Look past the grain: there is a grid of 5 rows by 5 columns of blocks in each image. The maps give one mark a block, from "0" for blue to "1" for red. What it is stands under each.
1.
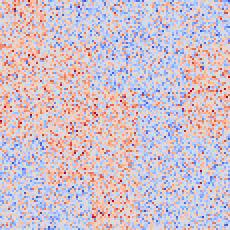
1 0 0 0 0
1 1 0 0 1
1 1 1 0 1
0 1 1 0 0
0 0 1 0 0
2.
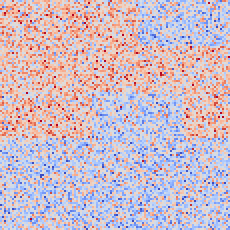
1 1 1 0 0
1 1 1 1 1
1 1 0 0 1
0 0 0 0 0
0 0 0 0 0
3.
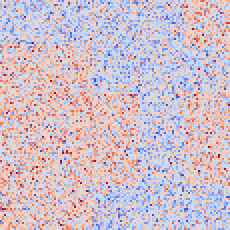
0 0 0 0 1
1 1 0 0 0
1 1 1 0 1
1 1 1 0 1
1 1 0 0 0
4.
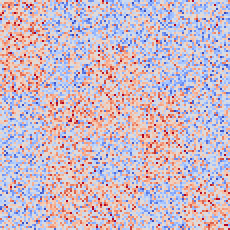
1 0 0 0 0
1 0 1 0 0
0 1 1 1 0
0 1 0 1 0
0 1 1 0 1
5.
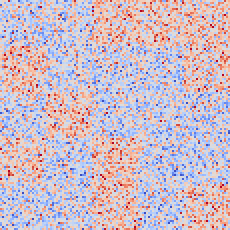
0 0 1 1 1
1 0 0 0 1
0 1 0 0 0
1 0 1 0 0
0 0 1 0 1
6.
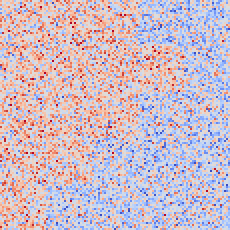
1 1 1 0 0
1 1 1 1 0
1 1 1 0 0
1 1 0 0 0
1 0 0 0 0
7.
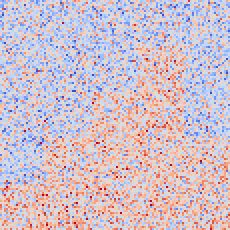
0 0 0 0 0
0 0 0 1 0
0 0 1 1 0
0 1 1 1 1
1 1 1 1 1
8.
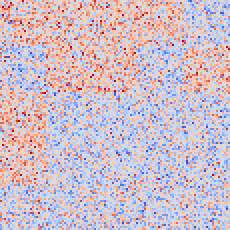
1 1 1 1 0
0 1 1 0 1
1 0 0 0 0
1 0 0 0 0
0 0 0 0 0
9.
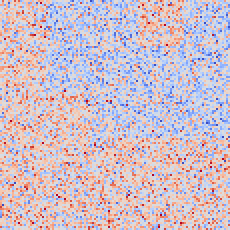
1 0 0 1 0
1 0 0 0 0
1 1 0 0 0
1 1 1 1 1
1 1 1 1 1
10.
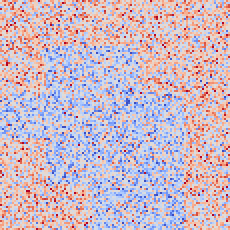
1 1 1 1 1
1 0 0 1 1
0 0 0 0 1
1 0 0 0 1
1 1 0 0 1
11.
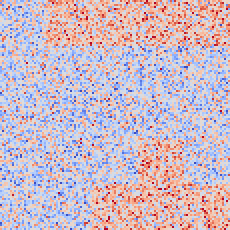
0 1 1 1 1
0 0 0 0 0
0 0 0 0 0
0 0 0 1 0
0 0 1 1 1
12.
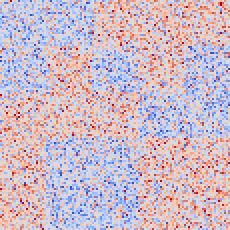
0 0 1 1 1
0 1 0 1 0
1 1 1 0 0
1 0 0 1 1
1 0 0 1 1
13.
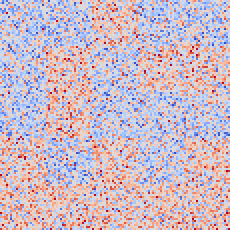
0 0 1 0 0
0 1 0 1 1
0 1 0 0 0
1 0 1 0 1
1 1 1 1 1
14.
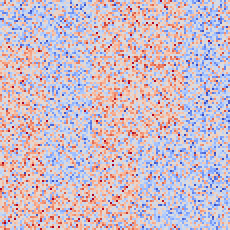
0 0 1 1 0
1 0 1 1 0
1 0 1 1 0
1 0 1 0 0
1 1 1 0 0
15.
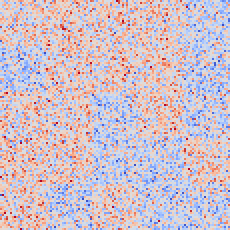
1 1 1 1 0
0 1 1 1 0
1 1 0 1 0
1 1 0 0 1
1 0 1 0 0
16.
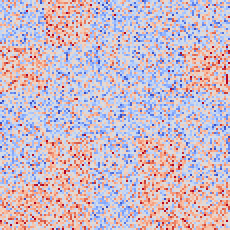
0 1 0 0 0
1 0 0 0 1
0 0 0 0 0
0 1 0 1 0
1 1 0 1 1
